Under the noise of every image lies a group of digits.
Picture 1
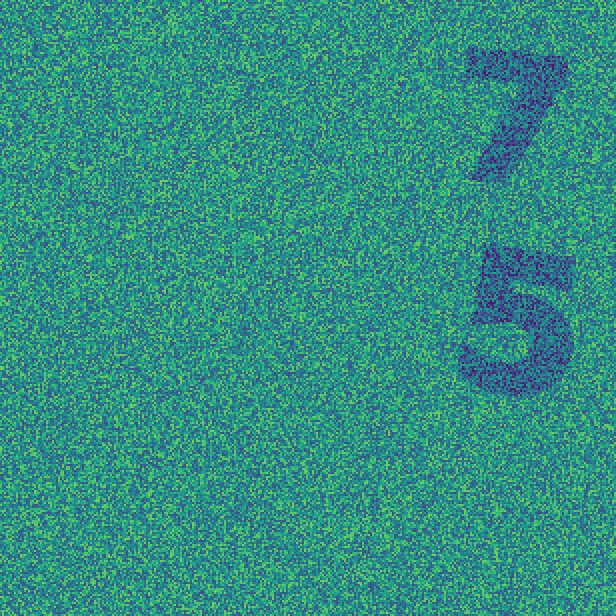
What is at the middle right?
5
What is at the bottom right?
nothing
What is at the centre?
nothing
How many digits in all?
2
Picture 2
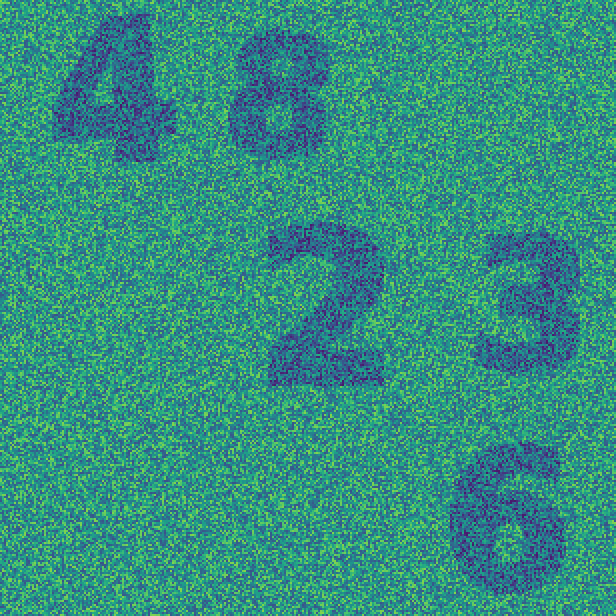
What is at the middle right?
3
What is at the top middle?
8
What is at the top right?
nothing
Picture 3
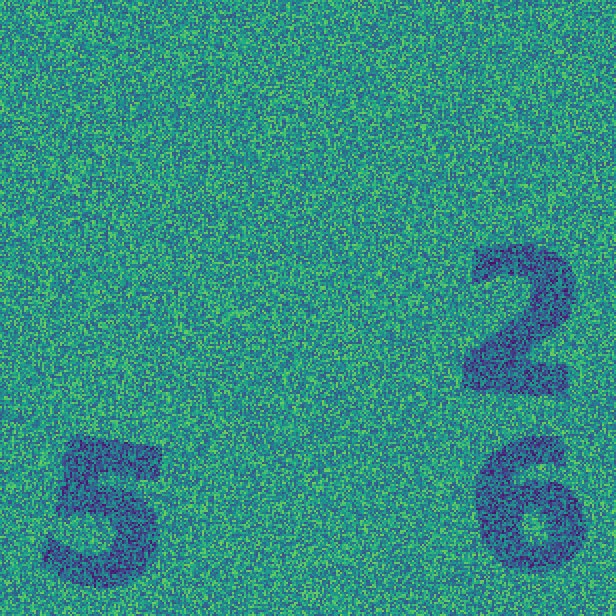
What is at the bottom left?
5
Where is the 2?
middle right
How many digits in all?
3
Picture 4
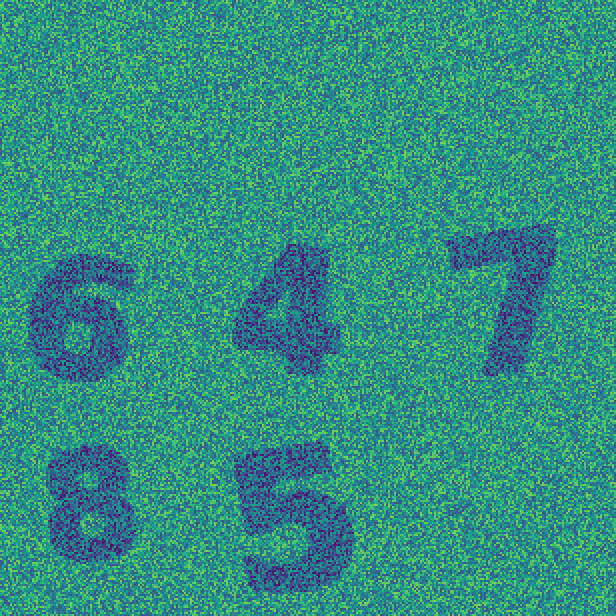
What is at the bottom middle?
5
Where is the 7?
middle right
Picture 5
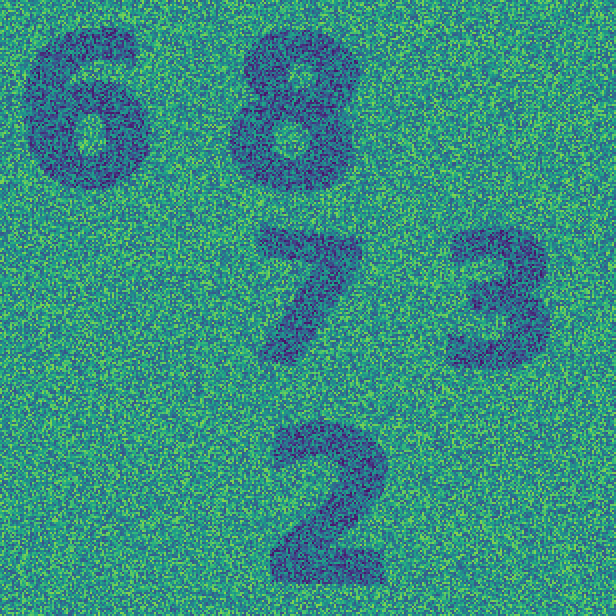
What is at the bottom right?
nothing
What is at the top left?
6
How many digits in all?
5
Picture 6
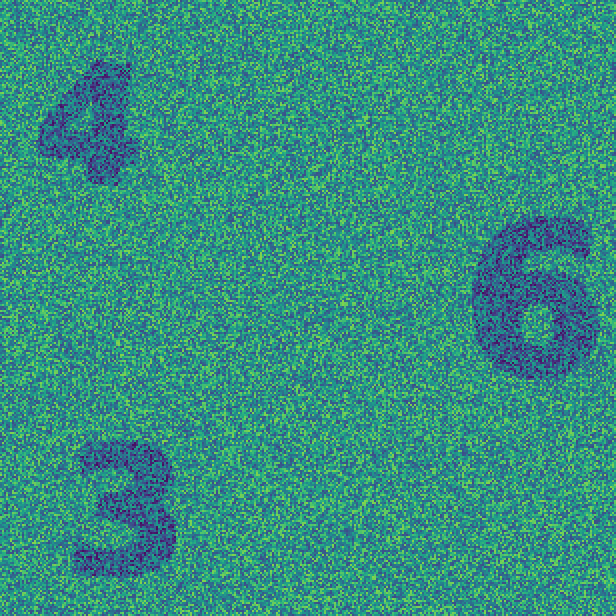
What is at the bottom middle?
nothing
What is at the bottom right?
nothing
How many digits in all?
3
